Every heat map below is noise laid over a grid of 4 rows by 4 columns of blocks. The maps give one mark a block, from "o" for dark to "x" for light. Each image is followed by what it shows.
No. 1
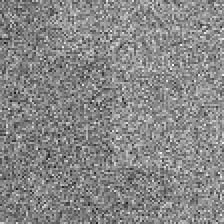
oxxx
ooxx
ooxx
ooox
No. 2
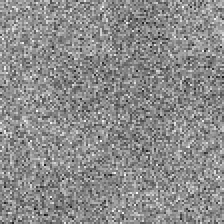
xxox
xooo
xxox
ooxx
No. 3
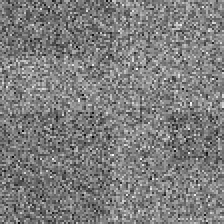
ooxx
xxxx
ooxo
ooxx
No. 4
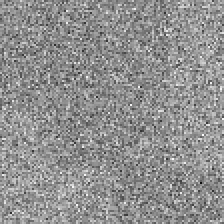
ooox
ooox
xoox
xxoo
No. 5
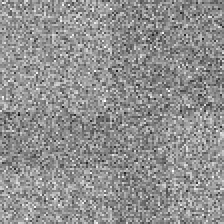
xxoo
xxoo
ooox
xxox
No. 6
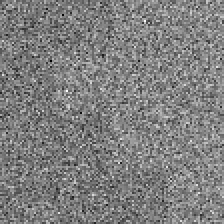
ooxx
oxxx
ooxx
ooox
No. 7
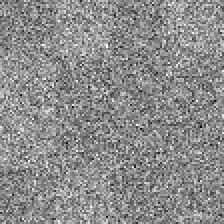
oxox
xooo
xooo
oxoo
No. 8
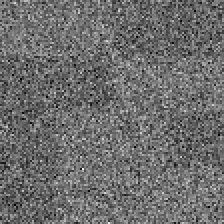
xxoo
ooxx
oxxo
oxxx
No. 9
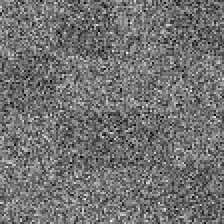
xoxo
oxxx
xoox
xxxo
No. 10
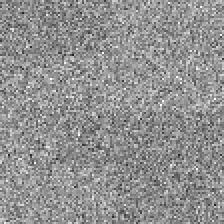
ooxx
xxxx
xooo
xxoo
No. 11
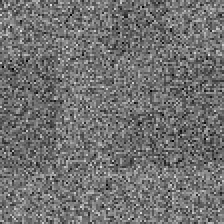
xxox
oxxo
oxoo
xxxx
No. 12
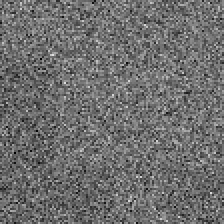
xxxx
oxxx
oxxx
ooxo
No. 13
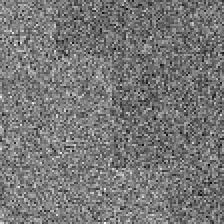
xooo
xxoo
xxoo
xxxo
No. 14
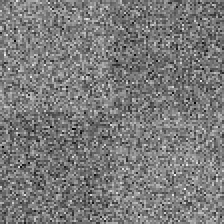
xxoo
xxoo
ooxx
ooxx
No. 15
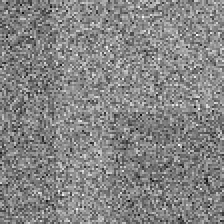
oxxx
oxxx
oxoo
oxoo
